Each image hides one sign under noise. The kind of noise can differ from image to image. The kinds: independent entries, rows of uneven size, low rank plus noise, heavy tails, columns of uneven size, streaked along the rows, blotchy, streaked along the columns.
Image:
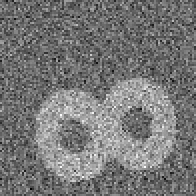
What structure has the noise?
low rank plus noise
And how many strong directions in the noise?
five to eight
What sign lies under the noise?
infinity sign
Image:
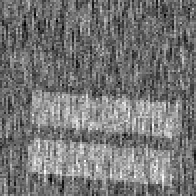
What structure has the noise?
streaked along the columns
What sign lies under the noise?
equals sign
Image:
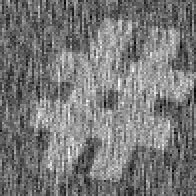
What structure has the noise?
streaked along the columns
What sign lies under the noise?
hash sign
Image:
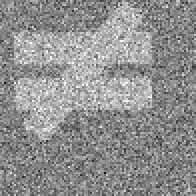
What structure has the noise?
independent entries
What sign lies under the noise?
not-equal sign
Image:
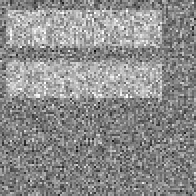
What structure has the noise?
low rank plus noise
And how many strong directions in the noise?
one
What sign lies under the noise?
equals sign
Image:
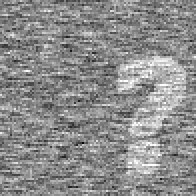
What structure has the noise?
streaked along the rows
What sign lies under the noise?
question mark
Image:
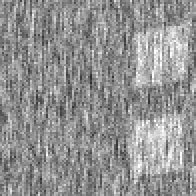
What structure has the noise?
streaked along the columns
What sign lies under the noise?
colon
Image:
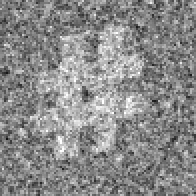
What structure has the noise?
blotchy
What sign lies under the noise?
hash sign
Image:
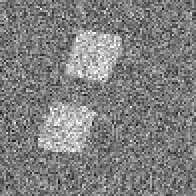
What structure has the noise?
low rank plus noise
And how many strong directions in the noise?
three or four
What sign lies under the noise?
colon
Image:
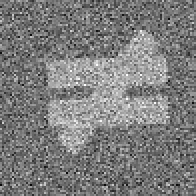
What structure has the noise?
low rank plus noise
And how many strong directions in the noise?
five to eight
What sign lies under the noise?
not-equal sign
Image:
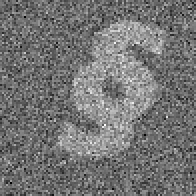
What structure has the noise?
independent entries
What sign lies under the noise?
section sign
